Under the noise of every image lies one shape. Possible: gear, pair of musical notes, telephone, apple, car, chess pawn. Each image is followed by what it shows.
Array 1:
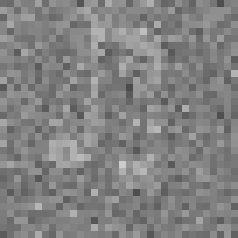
light pair of musical notes
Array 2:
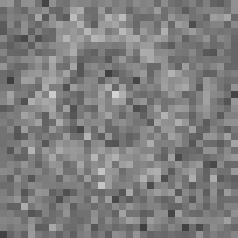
light gear
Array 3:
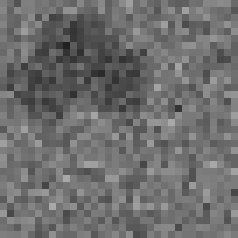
dark car
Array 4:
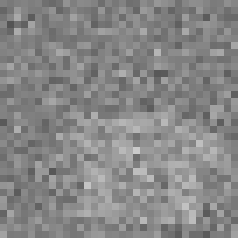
light telephone
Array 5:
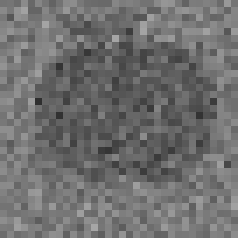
dark apple
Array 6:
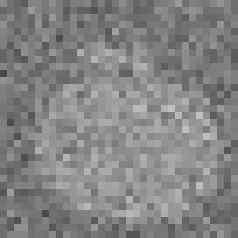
light apple
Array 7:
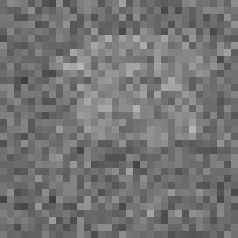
light telephone
